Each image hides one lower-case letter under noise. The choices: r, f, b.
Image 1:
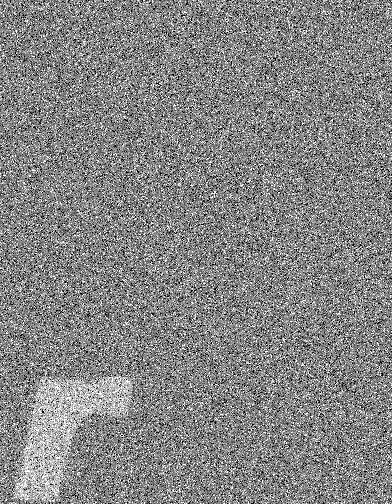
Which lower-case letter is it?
r
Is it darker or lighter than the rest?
lighter
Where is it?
bottom left
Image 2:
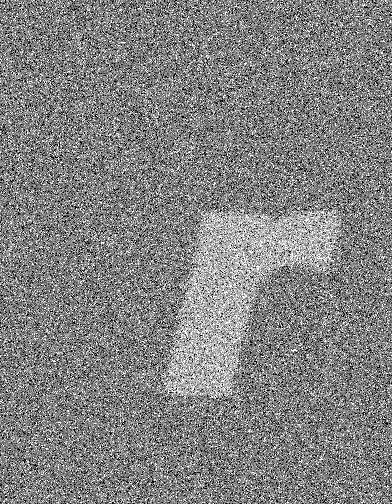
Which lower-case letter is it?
r
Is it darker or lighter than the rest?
lighter
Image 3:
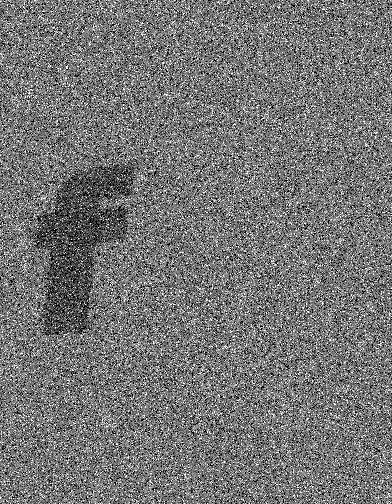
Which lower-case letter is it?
f
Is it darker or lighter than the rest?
darker
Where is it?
middle left
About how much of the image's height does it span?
a third
